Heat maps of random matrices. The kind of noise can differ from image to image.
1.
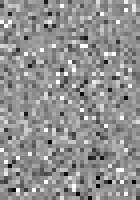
heavy tails
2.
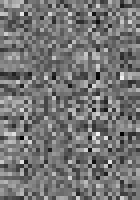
low rank plus noise
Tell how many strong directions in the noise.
two
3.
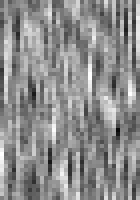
streaked along the columns
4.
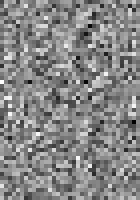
low rank plus noise
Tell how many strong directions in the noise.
five to eight
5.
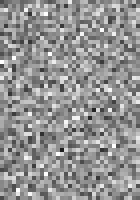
independent entries
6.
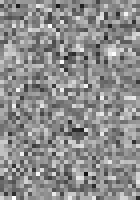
low rank plus noise
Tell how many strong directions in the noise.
five to eight
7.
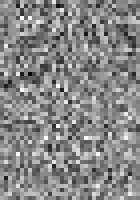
low rank plus noise
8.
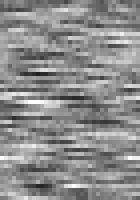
streaked along the rows
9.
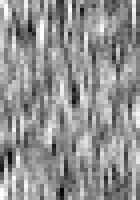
streaked along the columns
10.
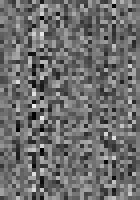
columns of uneven size
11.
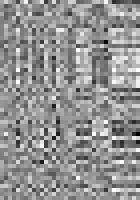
low rank plus noise
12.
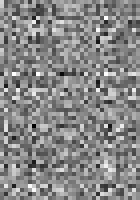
low rank plus noise
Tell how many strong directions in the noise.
three or four
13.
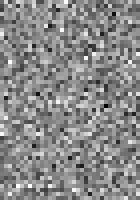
independent entries
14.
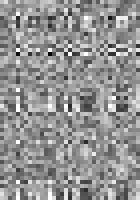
low rank plus noise
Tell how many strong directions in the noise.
one
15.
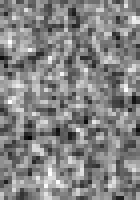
blotchy
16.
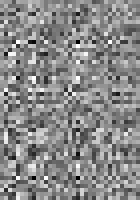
low rank plus noise
